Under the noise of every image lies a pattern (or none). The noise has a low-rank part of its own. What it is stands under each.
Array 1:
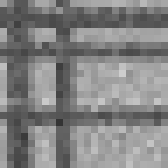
bands of rows crossing bands of columns
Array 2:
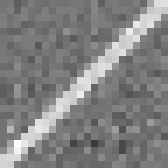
a diagonal band
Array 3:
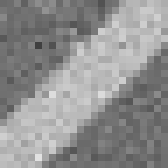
a diagonal band
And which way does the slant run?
bottom left to top right
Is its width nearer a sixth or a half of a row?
a half
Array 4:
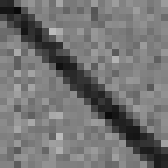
a diagonal band
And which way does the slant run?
top left to bottom right
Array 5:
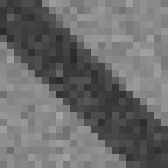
a diagonal band
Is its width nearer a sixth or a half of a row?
a half
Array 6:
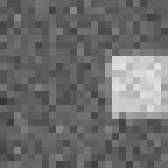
one block
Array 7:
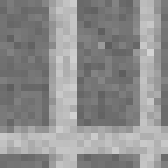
bands of rows crossing bands of columns
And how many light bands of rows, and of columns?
1 and 2
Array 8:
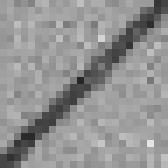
a diagonal band
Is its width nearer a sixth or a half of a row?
a sixth
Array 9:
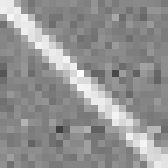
a diagonal band
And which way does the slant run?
top left to bottom right
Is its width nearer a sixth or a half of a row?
a sixth
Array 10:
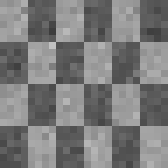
a checkerboard
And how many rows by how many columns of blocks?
4 by 6
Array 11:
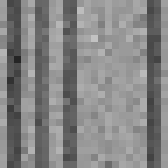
bands of columns
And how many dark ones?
4
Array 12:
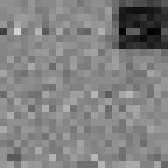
one block
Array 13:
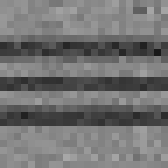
bands of rows
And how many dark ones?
3
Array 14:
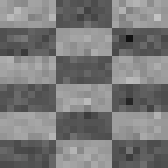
a checkerboard
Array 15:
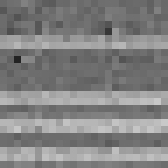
bands of rows
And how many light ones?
4
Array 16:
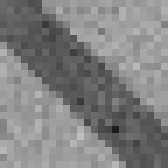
a diagonal band
